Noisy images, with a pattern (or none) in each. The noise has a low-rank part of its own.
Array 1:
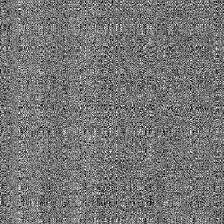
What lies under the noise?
bands of columns
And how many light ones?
2
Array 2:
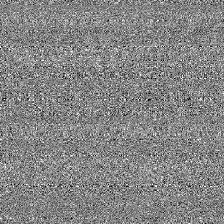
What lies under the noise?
bands of rows
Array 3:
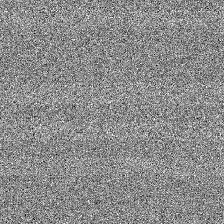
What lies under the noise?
bands of rows
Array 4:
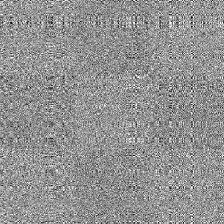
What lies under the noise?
a checkerboard
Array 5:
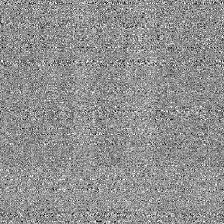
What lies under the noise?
bands of rows crossing bands of columns
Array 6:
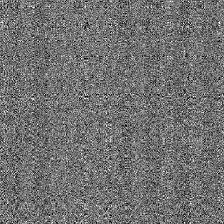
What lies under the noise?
bands of columns
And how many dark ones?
6
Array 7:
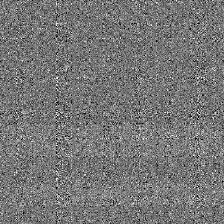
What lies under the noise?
bands of rows
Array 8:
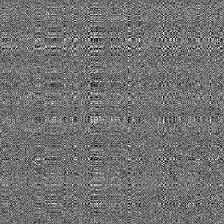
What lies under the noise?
bands of rows
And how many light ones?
6
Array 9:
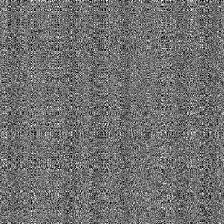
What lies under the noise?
bands of columns
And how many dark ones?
6
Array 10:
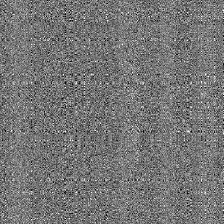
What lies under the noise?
bands of columns
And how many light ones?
4
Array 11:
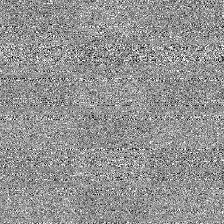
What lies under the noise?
a checkerboard
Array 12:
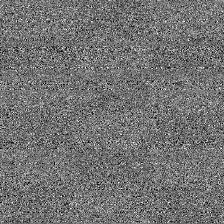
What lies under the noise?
a checkerboard
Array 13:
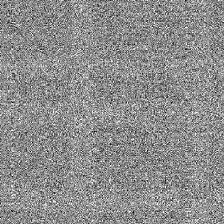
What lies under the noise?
bands of rows crossing bands of columns
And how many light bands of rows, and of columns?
3 and 2
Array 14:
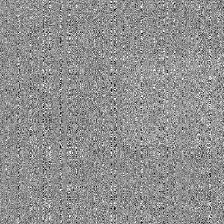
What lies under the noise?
one block
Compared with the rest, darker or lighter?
lighter
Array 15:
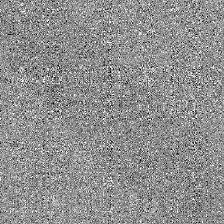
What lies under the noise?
a diagonal band
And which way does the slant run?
top left to bottom right
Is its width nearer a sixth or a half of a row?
a half
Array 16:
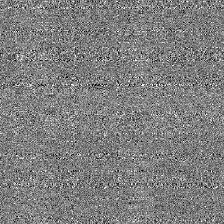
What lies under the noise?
bands of rows crossing bands of columns
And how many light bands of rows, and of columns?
1 and 2
